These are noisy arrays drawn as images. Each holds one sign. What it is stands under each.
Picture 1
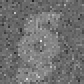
section sign
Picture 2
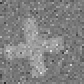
plus sign
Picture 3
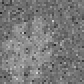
hash sign
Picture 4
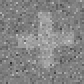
plus sign
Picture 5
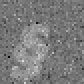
section sign
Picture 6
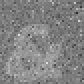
ampersand
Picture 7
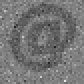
at sign
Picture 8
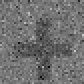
plus sign
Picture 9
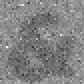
ampersand
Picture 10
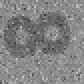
infinity sign
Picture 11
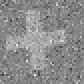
plus sign
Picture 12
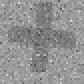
plus sign
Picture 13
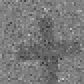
plus sign
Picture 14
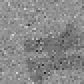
not-equal sign
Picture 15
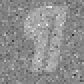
pilcrow
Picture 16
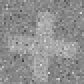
plus sign
